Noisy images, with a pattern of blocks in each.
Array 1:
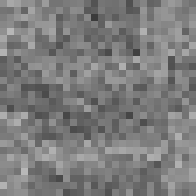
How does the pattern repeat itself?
left and right mirror each other
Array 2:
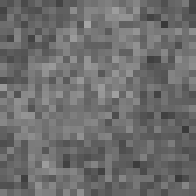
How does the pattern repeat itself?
mirrored about the diagonal from the top left
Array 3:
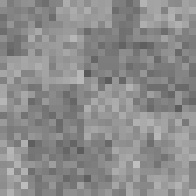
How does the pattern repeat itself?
mirrored about the diagonal from the top left
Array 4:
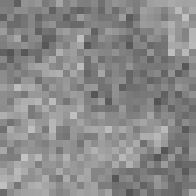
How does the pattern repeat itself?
mirrored about the diagonal from the bottom left
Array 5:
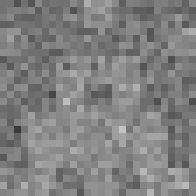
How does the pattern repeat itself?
left and right mirror each other
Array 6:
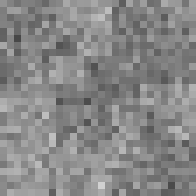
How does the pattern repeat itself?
mirrored about the diagonal from the bottom left
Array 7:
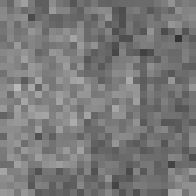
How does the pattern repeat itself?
top and bottom mirror each other
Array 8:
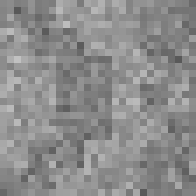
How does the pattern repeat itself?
top and bottom mirror each other
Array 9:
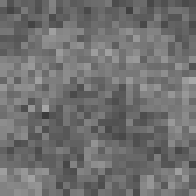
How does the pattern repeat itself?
left and right mirror each other
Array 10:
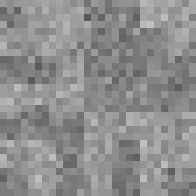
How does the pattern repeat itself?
mirrored about the diagonal from the bottom left
